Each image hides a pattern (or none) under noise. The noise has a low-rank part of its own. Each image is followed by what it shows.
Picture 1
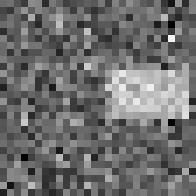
one block
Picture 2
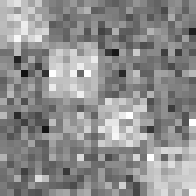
blocks along the diagonal
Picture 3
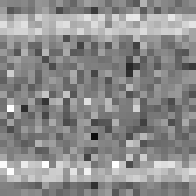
bands of rows
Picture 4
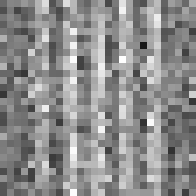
bands of columns
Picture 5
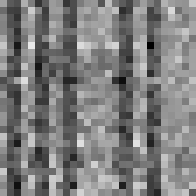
bands of columns
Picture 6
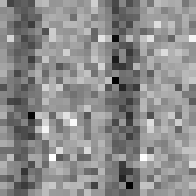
bands of columns
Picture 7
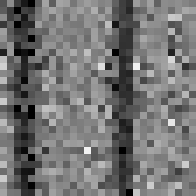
bands of columns
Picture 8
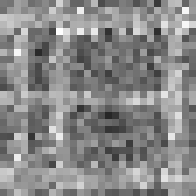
bands of rows crossing bands of columns
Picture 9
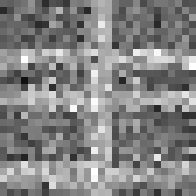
bands of rows crossing bands of columns
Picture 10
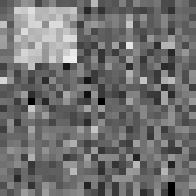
one block
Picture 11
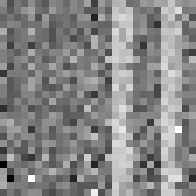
bands of columns
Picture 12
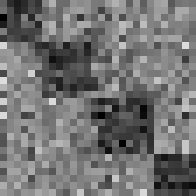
blocks along the diagonal
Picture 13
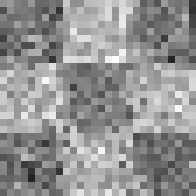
a checkerboard
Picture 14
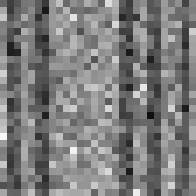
bands of columns
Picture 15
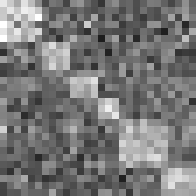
blocks along the diagonal
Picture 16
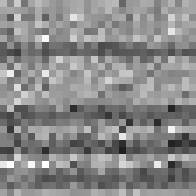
bands of rows
